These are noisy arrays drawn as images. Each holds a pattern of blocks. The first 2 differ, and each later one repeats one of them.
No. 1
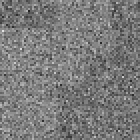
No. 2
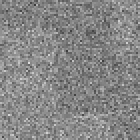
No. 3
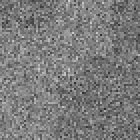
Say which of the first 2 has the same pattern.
1
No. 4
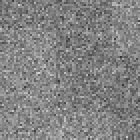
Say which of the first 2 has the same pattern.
2
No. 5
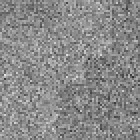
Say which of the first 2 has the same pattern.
1
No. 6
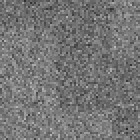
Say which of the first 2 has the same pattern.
2
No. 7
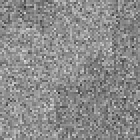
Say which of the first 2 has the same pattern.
1
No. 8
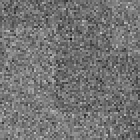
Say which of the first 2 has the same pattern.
2
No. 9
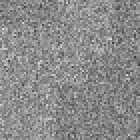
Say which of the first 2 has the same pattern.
1
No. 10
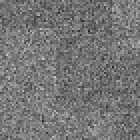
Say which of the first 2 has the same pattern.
2
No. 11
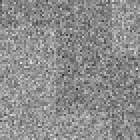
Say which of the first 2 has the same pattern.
2
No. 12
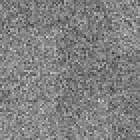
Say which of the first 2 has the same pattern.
2
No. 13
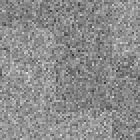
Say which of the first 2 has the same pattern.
2
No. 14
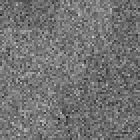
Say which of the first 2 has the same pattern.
1
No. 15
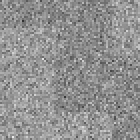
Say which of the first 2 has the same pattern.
2
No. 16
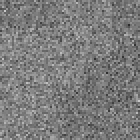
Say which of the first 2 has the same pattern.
1
